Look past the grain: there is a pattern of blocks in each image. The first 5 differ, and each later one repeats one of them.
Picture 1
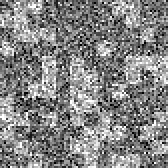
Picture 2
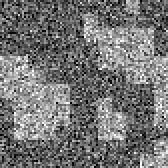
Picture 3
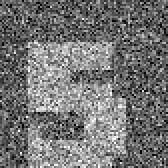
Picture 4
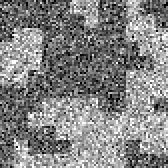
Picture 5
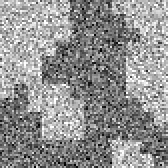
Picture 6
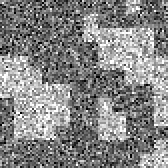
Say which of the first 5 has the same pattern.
2
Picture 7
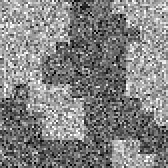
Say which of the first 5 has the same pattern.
5
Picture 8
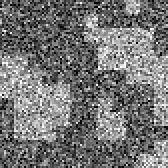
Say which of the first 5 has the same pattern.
2
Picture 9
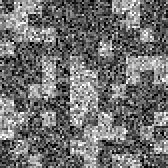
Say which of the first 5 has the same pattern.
1
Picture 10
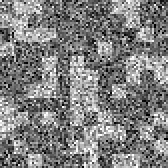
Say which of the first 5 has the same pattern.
1
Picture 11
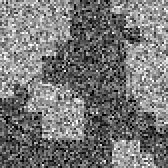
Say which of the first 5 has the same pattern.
5
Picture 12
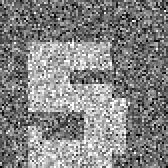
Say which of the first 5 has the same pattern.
3
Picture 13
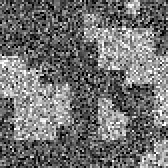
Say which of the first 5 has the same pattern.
2
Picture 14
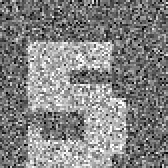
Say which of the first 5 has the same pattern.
3
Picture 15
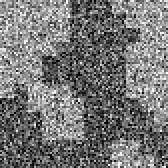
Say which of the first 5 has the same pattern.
5
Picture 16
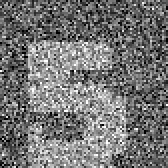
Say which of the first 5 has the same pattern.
3
